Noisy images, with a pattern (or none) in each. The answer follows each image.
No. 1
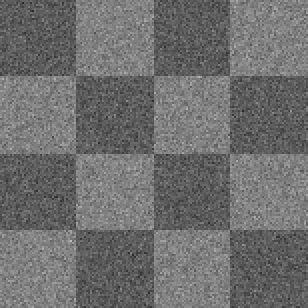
a checkerboard
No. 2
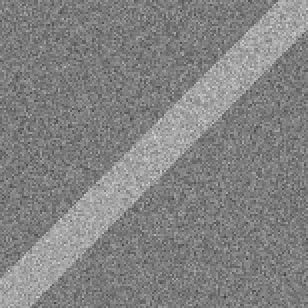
a diagonal band
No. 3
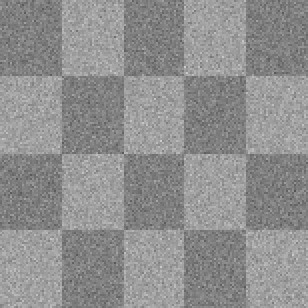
a checkerboard
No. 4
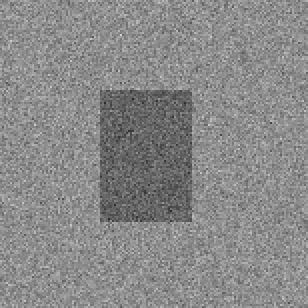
one block
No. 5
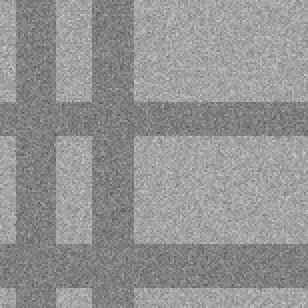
bands of rows crossing bands of columns
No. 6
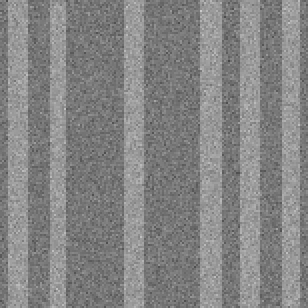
bands of columns
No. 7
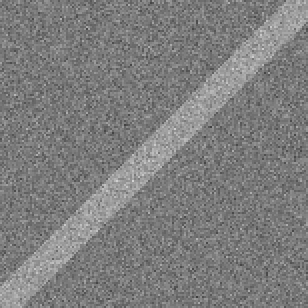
a diagonal band
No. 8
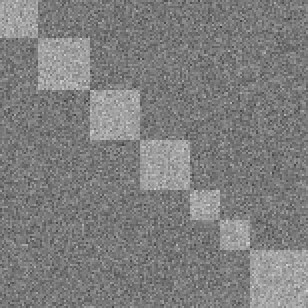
blocks along the diagonal
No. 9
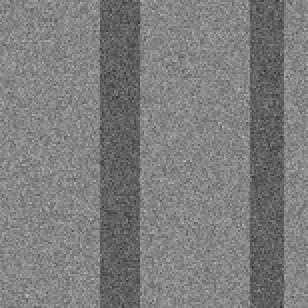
bands of columns
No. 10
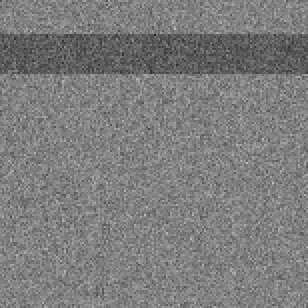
one band of rows
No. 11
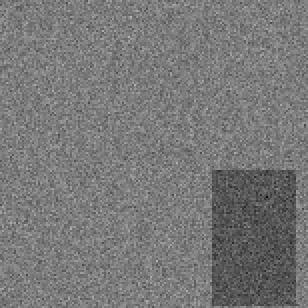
one block
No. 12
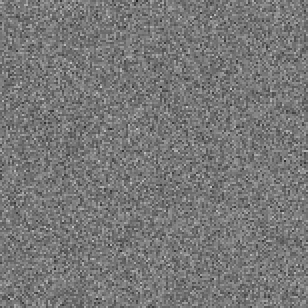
only noise
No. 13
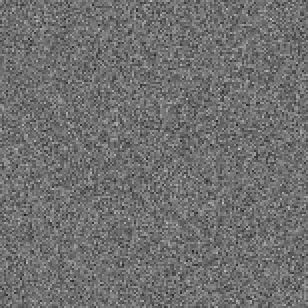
only noise
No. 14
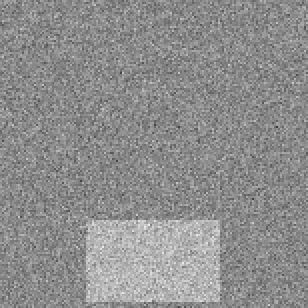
one block
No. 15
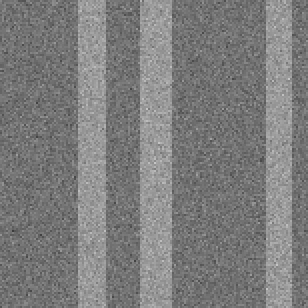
bands of columns
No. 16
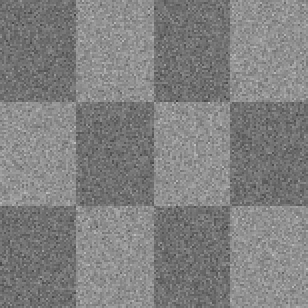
a checkerboard
